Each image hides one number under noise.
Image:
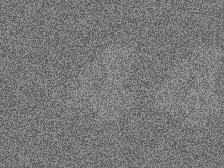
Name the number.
44
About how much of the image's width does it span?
two thirds
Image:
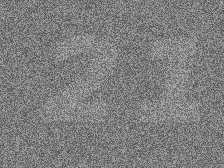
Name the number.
21
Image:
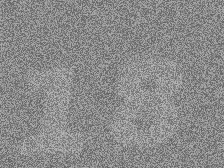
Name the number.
18
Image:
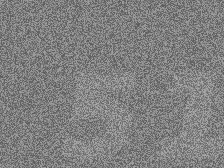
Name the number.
51
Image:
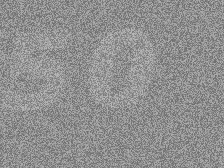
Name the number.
50
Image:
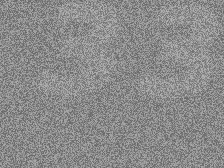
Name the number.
33
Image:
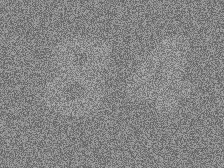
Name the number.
84
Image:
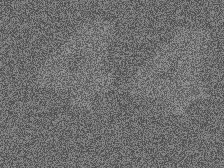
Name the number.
44
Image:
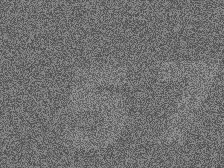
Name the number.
57
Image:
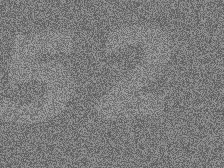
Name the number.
52
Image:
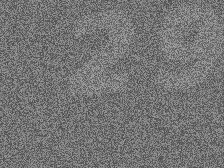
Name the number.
29
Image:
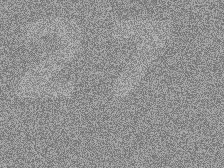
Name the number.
27
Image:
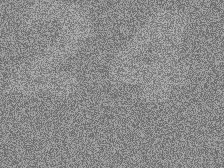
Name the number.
24
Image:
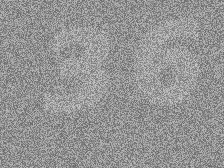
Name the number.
36
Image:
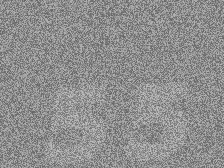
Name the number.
55
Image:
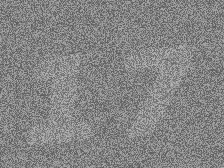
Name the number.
17
